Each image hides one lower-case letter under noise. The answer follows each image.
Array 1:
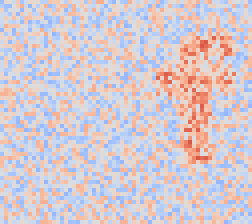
f
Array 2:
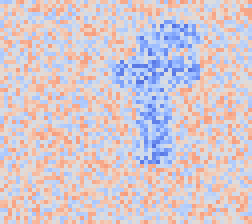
f
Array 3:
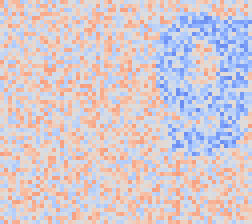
g
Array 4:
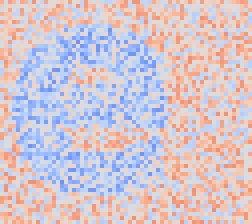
e
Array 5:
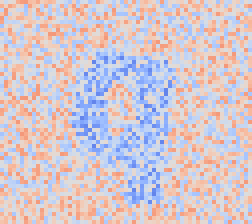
q
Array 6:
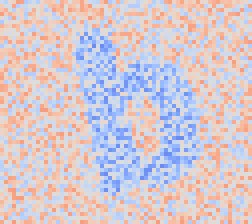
b
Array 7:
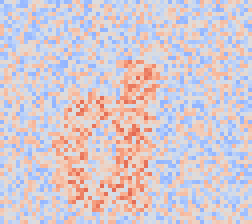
d
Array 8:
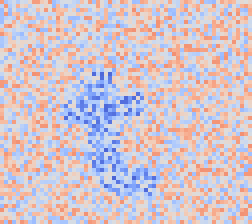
t
